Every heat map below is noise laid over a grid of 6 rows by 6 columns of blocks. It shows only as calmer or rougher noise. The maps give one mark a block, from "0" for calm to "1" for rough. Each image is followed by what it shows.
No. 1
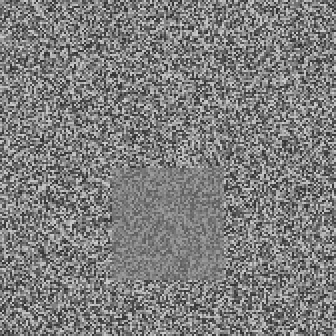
111111
111111
111111
110011
110011
111111
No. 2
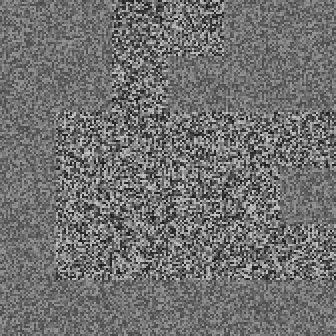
001100
001000
011111
011110
011111
000000
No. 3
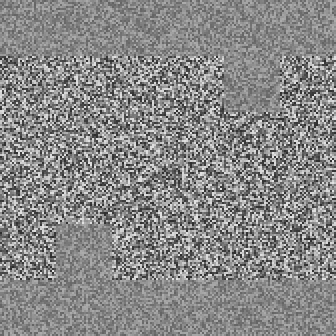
000000
111101
111111
111111
101111
000000
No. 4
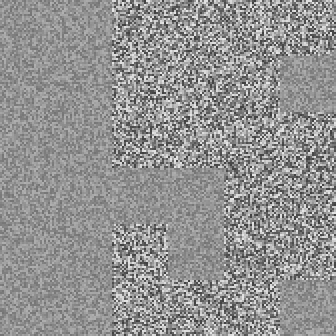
001111
001110
001111
000011
001011
001110
